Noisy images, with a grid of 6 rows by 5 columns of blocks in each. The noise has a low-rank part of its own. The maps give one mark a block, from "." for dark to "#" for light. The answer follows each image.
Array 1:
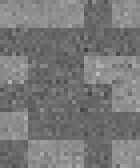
# # # . #
. . . . .
# . . # #
. . . . #
# . . . .
. # # . #
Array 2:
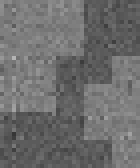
# # # . .
# # # . .
# # . . #
# # . # #
. . . # #
. . . . #
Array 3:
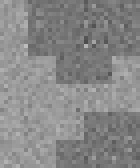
# . . . .
# . . . .
# # . . #
# # # # #
# # # . .
# # . . .
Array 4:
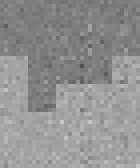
. . . . .
. . . . .
# . . . #
# . # # #
# # # # #
# # # # #
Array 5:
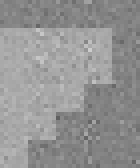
. . . . .
# # # # .
# # # # .
# # # . .
# # . . .
# . . . .
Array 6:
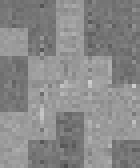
. . # . .
# . # . .
. # # # .
. # # # #
# # . # #
# . . # .
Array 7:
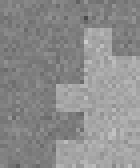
. . . . .
. . . # .
. . . # #
. . # # #
. . . # #
. . # # #
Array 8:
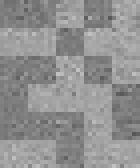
. . # . #
# # . # #
. . # . #
. # # # .
. . . # .
# # . # #
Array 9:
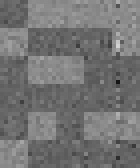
. # # # #
# . . . #
. # # . .
. . . . .
. # . # #
# . . . .
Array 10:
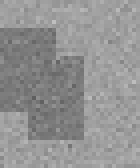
# # # # #
. . # # #
. . . # #
. . . # #
# . . # #
# # # # #
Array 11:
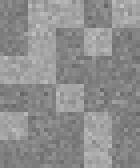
. # # . #
. # . # .
# # . . .
. . # . .
# . . # .
. . . # .
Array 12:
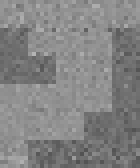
# # # # #
. # # # .
. . # # .
# # # # .
# # # . .
# . . . .
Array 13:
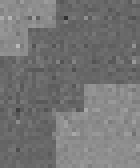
# # . . .
# . . . .
. . . . .
. . . # #
. . # # #
. . # # #
